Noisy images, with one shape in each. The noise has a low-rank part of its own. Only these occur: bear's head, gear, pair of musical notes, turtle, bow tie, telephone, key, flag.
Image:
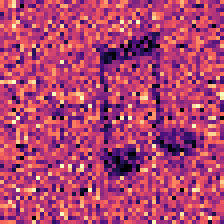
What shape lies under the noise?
pair of musical notes
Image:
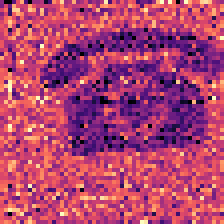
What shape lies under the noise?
telephone
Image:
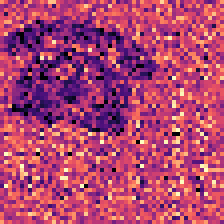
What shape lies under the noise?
telephone
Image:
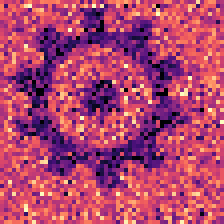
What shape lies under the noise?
gear
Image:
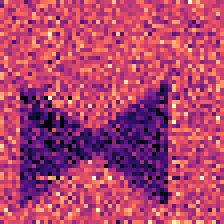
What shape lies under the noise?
bow tie
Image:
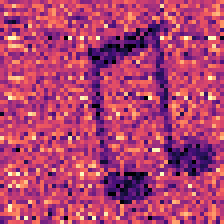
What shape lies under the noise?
pair of musical notes
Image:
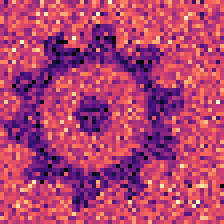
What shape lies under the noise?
gear
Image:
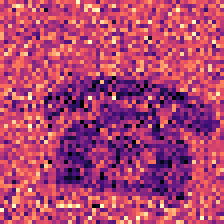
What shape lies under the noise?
telephone
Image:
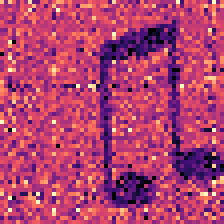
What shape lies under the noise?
pair of musical notes
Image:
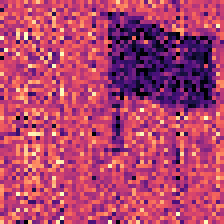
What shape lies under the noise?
flag
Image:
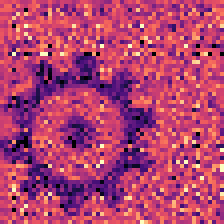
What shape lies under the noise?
gear
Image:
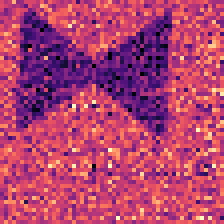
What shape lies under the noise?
bow tie
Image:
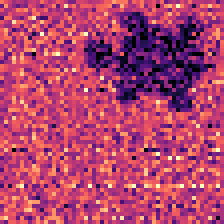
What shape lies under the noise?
turtle
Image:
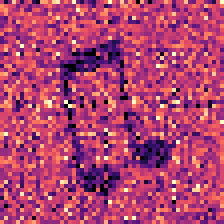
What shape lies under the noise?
pair of musical notes
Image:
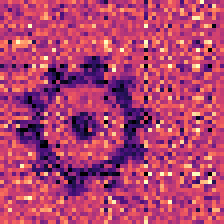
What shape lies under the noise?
gear
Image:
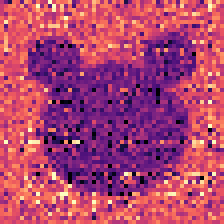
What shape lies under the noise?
bear's head
